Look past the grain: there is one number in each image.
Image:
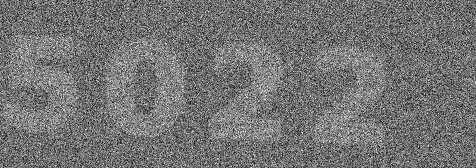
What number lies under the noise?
5022
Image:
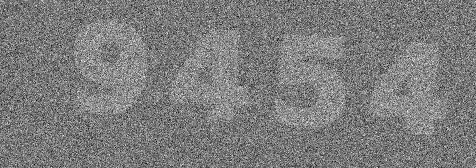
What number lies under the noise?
9454
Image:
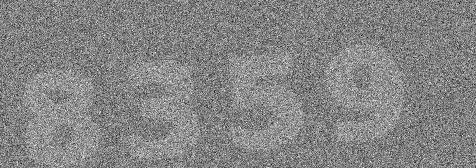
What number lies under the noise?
8359
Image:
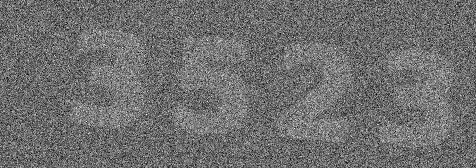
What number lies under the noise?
3523
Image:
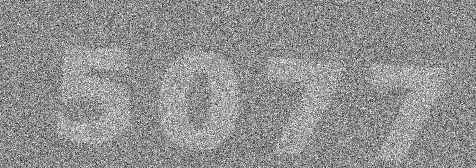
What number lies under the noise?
5077
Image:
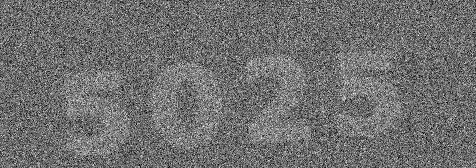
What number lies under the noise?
5025
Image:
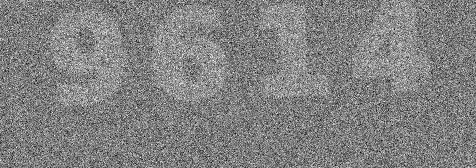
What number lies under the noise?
9614
